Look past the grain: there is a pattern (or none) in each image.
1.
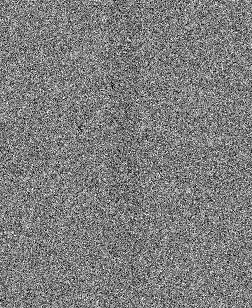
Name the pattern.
one band of columns
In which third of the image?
middle
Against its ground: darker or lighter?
darker
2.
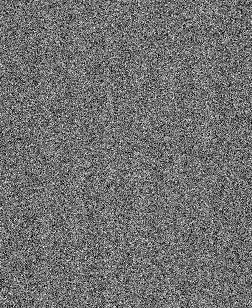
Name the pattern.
bands of columns
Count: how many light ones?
6
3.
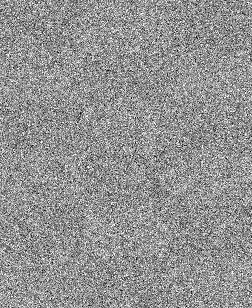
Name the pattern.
a checkerboard
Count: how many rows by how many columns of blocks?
6 by 3
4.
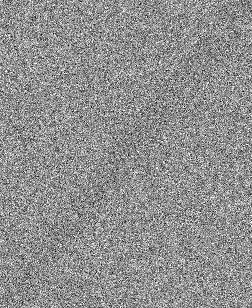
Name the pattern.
a diagonal band
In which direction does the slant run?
bottom left to top right
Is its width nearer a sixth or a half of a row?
a sixth
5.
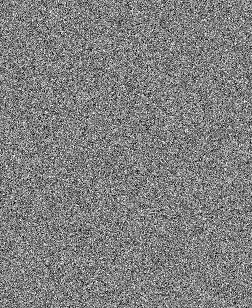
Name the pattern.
only noise
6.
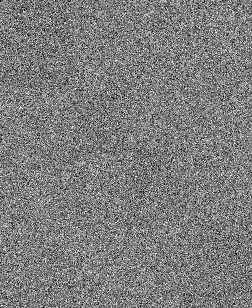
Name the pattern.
blocks along the diagonal
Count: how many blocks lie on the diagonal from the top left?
4
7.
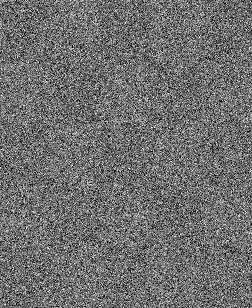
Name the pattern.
a checkerboard
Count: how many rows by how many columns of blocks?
5 by 5
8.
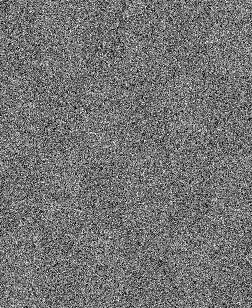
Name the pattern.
a checkerboard
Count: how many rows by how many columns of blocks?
4 by 6
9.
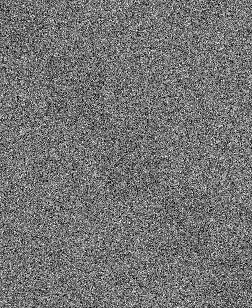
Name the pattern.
blocks along the diagonal
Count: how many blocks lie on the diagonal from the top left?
5
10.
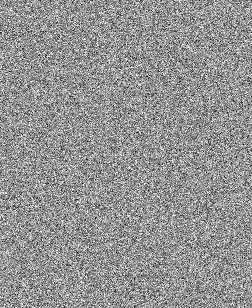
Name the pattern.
only noise
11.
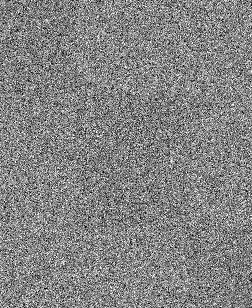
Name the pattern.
blocks along the diagonal
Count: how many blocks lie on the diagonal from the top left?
3
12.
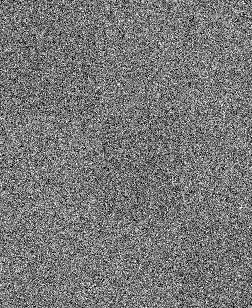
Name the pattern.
blocks along the diagonal
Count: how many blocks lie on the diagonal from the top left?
3
